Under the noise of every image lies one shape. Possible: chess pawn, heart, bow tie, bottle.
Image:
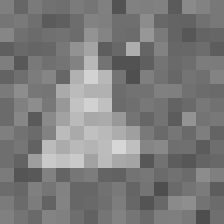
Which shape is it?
chess pawn
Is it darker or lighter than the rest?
lighter
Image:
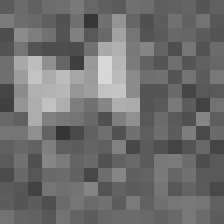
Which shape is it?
bow tie
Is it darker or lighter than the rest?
lighter
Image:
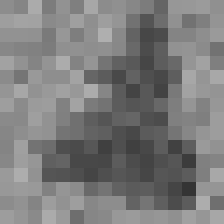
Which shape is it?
chess pawn
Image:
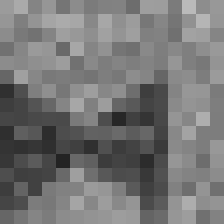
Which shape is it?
bow tie
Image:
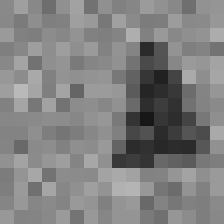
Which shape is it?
chess pawn
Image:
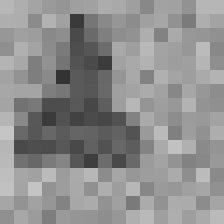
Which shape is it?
chess pawn
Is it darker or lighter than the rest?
darker
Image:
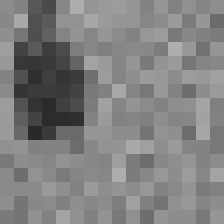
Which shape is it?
bottle
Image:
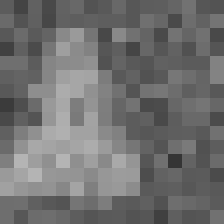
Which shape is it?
chess pawn
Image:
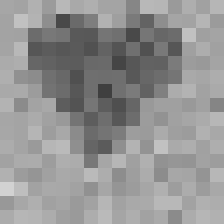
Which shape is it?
heart
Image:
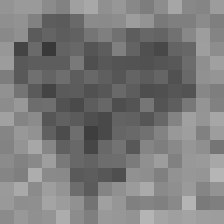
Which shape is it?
heart
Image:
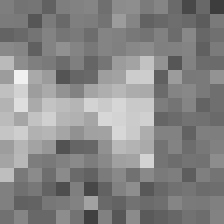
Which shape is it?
bow tie
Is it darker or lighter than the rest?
lighter
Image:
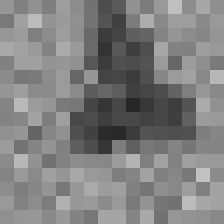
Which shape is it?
chess pawn
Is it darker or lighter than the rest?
darker
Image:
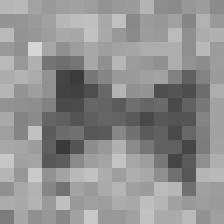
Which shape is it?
bow tie
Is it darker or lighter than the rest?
darker
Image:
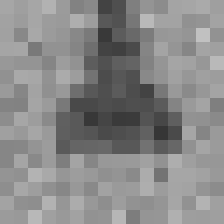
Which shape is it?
chess pawn
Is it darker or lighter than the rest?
darker
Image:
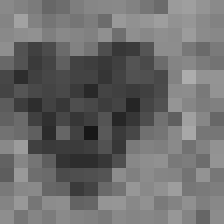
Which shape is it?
heart
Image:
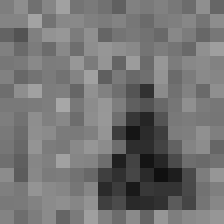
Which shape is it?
chess pawn
